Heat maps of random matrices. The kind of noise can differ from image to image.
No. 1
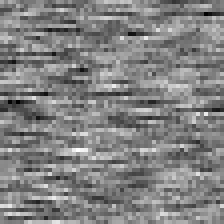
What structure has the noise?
streaked along the rows
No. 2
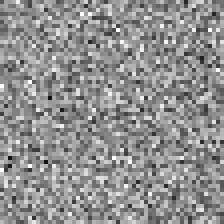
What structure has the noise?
independent entries
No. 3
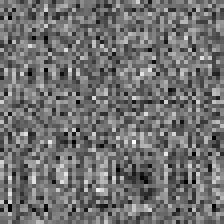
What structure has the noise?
low rank plus noise
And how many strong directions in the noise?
one
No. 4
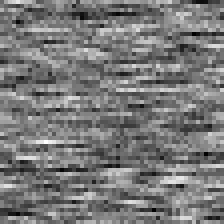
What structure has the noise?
streaked along the rows
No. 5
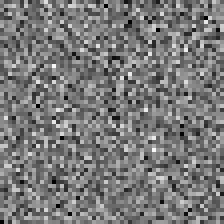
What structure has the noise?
independent entries
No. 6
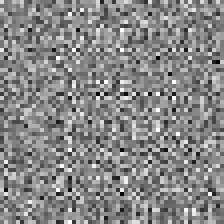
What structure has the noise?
low rank plus noise
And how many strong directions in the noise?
one
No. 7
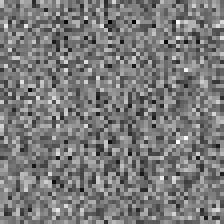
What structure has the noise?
low rank plus noise
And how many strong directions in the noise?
three or four
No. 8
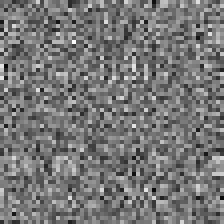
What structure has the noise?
low rank plus noise
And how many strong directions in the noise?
three or four
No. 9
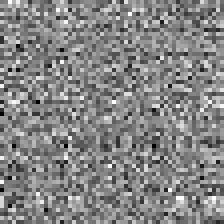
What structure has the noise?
low rank plus noise
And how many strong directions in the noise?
three or four
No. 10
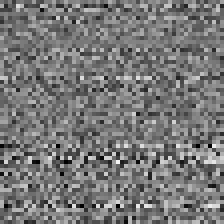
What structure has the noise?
rows of uneven size
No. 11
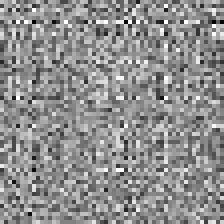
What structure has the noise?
low rank plus noise
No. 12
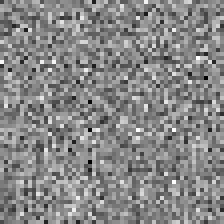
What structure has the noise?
low rank plus noise
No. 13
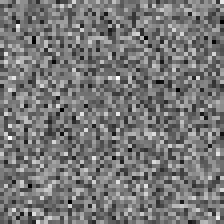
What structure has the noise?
independent entries
